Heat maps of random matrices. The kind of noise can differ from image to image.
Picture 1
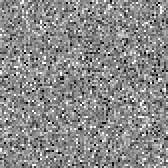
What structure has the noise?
heavy tails
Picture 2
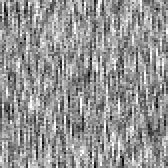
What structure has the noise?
streaked along the columns
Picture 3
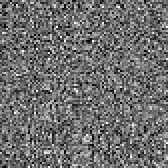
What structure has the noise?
low rank plus noise
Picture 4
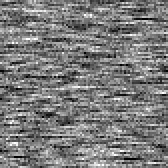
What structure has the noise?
streaked along the rows
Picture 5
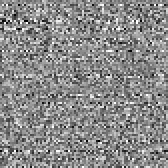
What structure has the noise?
rows of uneven size
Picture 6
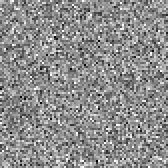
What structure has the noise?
independent entries
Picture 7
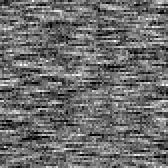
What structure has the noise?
streaked along the rows
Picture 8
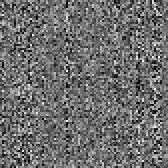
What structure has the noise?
columns of uneven size
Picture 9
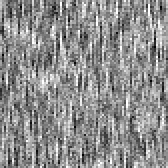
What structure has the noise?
streaked along the columns
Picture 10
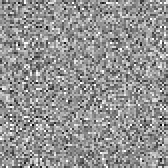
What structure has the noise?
low rank plus noise
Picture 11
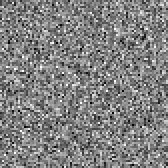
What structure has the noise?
independent entries
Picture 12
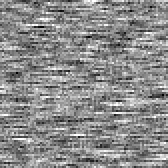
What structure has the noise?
streaked along the rows
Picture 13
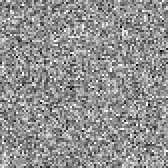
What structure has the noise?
independent entries
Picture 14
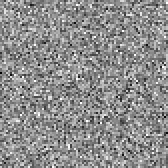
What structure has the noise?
independent entries
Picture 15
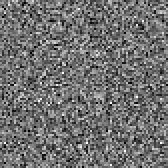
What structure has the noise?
low rank plus noise
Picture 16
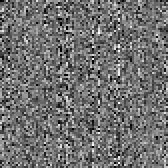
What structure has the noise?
columns of uneven size
